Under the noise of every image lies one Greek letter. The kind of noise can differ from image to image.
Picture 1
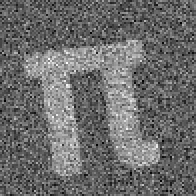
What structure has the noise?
low rank plus noise
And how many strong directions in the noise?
two
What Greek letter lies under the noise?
pi
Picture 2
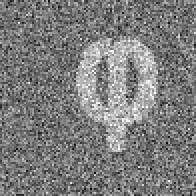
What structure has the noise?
independent entries
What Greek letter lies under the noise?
phi
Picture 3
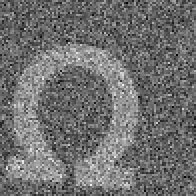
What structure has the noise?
independent entries
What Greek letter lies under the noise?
omega
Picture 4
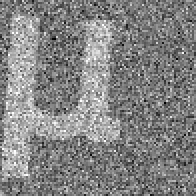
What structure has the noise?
independent entries
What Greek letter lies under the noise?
mu
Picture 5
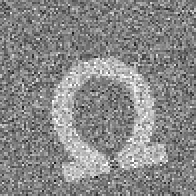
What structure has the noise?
low rank plus noise
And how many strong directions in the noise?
five to eight
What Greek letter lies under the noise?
omega
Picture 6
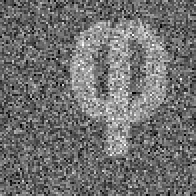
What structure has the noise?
independent entries
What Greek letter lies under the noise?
phi
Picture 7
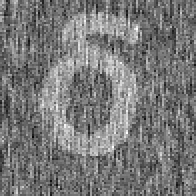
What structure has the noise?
streaked along the columns
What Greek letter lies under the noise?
delta
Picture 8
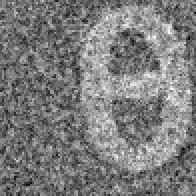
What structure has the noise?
blotchy
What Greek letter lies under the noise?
theta
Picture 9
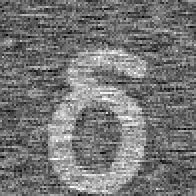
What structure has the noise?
streaked along the rows
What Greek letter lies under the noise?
delta
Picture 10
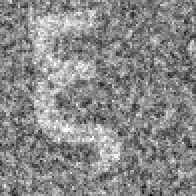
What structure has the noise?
blotchy
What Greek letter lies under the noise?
xi
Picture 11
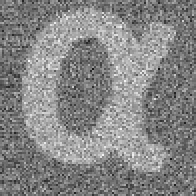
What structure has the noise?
low rank plus noise
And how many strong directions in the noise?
three or four
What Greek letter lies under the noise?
alpha
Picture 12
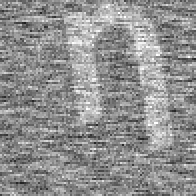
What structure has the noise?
streaked along the rows
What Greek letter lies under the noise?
eta
